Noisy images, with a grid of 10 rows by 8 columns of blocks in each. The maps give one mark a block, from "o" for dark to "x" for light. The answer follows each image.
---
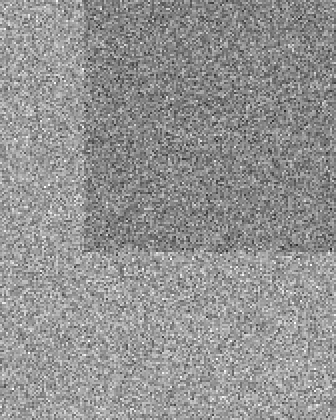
x x o o o o o o
x x o o o o o o
x x o o o o o o
x x o o o o o o
x x o o o o o o
x x o o o o o o
x x x x x x x x
x x x x x x x x
x x x x x x x x
x x x x x x x x
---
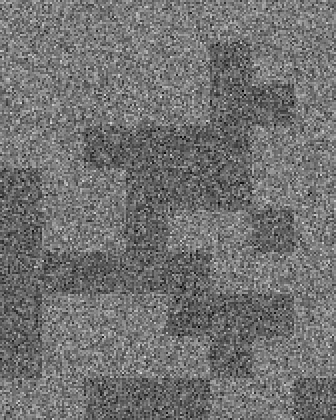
x x x x x x x x
x x x x x o x x
x x x x x o o x
x x o o o o x x
o x x o o o x x
o x x o x x o x
o o o o o x x x
o x x x o o o x
o x x x x o x x
x x o o o x x o
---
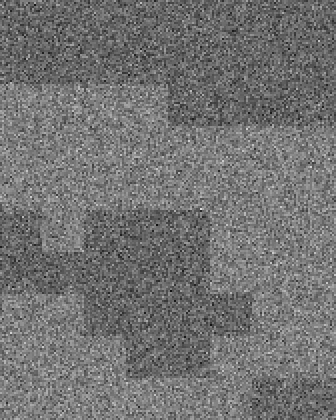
o o o o o o o o
o o o o o o o o
x x x x o o o o
x x x x x x x x
x x x x x x x x
o x o o o x x x
o o o o o x x x
x x o o o o x x
x x x o o x x x
x x x x x x o o
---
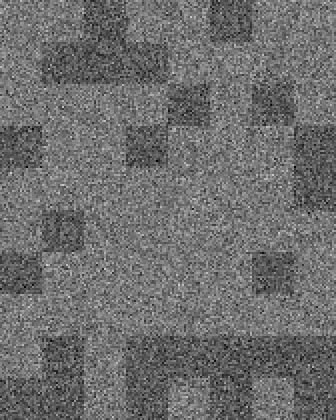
x x o x x o x x
x o o o x x x x
x x x x o x o x
o x x o x x x o
x x x x x x x o
x o x x x x x x
o x x x x x o x
x x x x x x x x
x o x o o o o o
o o x o x o x o
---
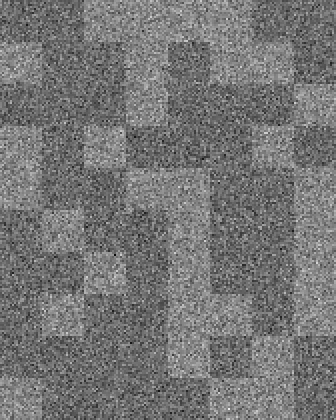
o o x x x x o o
x o o x o x x o
o o o x o o o x
x o x o o o x o
x o o x x o o x
o x o o x o o x
o o x o x o o x
o x o o x x o x
o o o o x o x o
x o o o o x x o
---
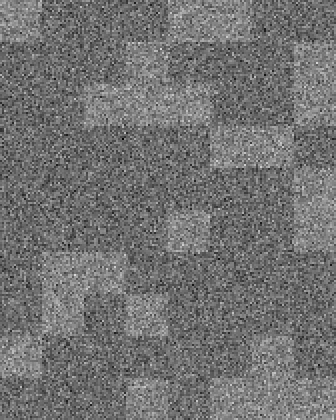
x o o o x x o o
o o o x o o o x
o o x x x o o x
o o o o o x x o
o o o o o o o x
o o o o x o o x
o x x o o o o o
o x o x o o o o
x o o o o o x o
o o o x o x x x
